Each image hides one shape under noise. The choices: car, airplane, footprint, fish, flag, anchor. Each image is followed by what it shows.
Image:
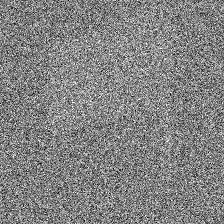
light flag
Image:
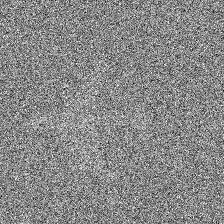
light airplane
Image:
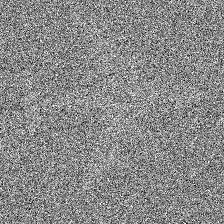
light airplane
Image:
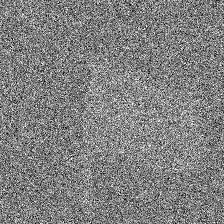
light flag
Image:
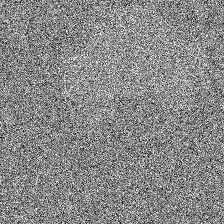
light car
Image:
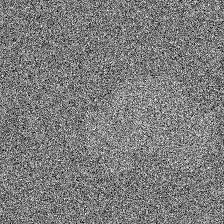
light car
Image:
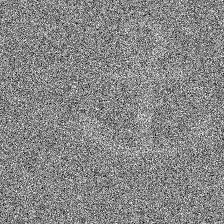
light anchor
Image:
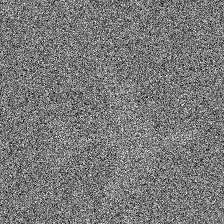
light airplane
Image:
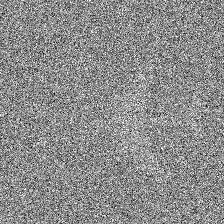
light airplane
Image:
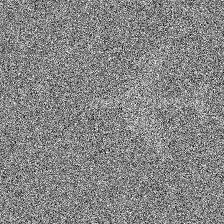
light airplane
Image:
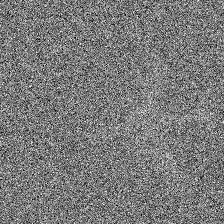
light airplane
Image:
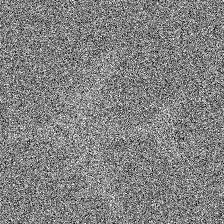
light airplane
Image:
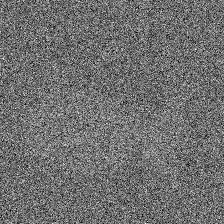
light fish
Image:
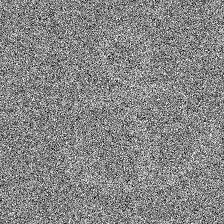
light anchor
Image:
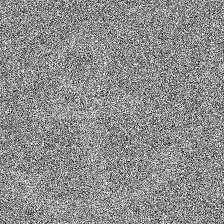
light anchor
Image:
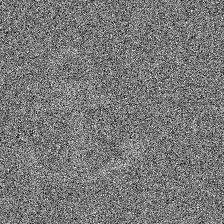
light anchor
